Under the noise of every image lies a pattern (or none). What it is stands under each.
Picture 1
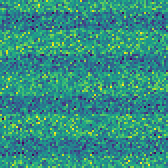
horizontal stripes
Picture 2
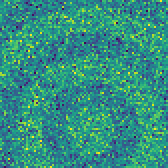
rings round one point
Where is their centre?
bottom middle
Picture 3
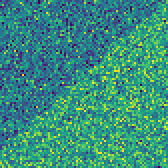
a sharp edge
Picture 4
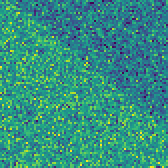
a sharp edge
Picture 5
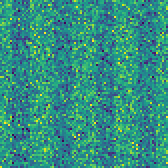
vertical stripes
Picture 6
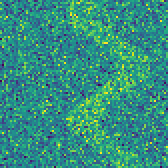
a wavy band
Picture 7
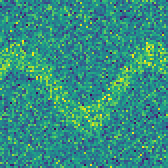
a wavy band
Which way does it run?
left to right
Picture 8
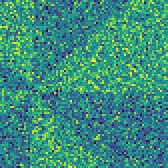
spokes from one point
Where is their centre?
middle left
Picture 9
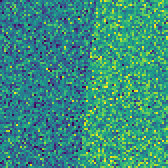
a sharp edge
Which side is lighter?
right
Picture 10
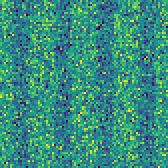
vertical stripes
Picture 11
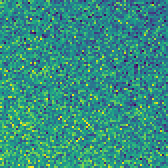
a smooth slope
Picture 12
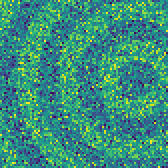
rings round one point
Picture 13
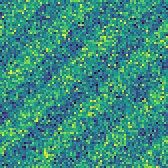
diagonal stripes
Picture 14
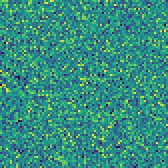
only noise
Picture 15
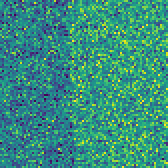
a sharp edge
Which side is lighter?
right
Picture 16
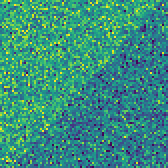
a sharp edge
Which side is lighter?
top left
